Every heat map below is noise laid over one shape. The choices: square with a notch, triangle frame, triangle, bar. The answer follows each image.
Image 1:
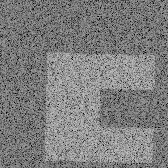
light square with a notch
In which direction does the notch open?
right
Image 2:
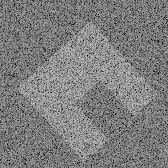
light square with a notch
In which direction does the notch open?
down and right
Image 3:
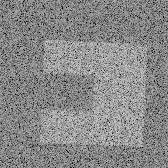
light square with a notch
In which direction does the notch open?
left
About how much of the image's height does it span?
two thirds
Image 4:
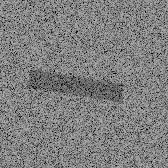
dark bar
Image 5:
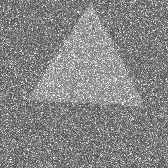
light triangle
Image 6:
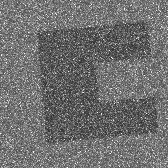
dark square with a notch
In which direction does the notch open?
right
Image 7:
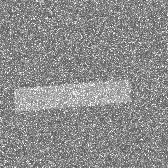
light bar
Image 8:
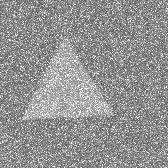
light triangle
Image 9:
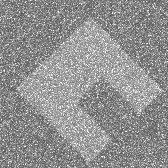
light square with a notch
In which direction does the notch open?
down and right
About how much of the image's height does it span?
nearly all
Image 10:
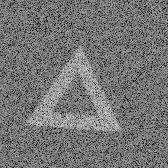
light triangle frame
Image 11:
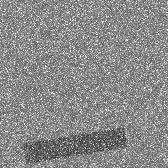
dark bar
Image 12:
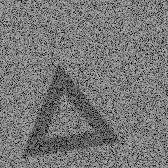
dark triangle frame
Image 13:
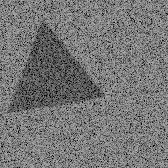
dark triangle
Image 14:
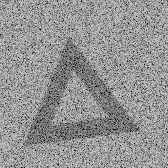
dark triangle frame
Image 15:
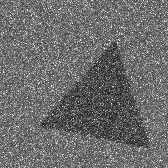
dark triangle
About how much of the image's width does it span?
two thirds
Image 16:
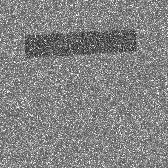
dark bar
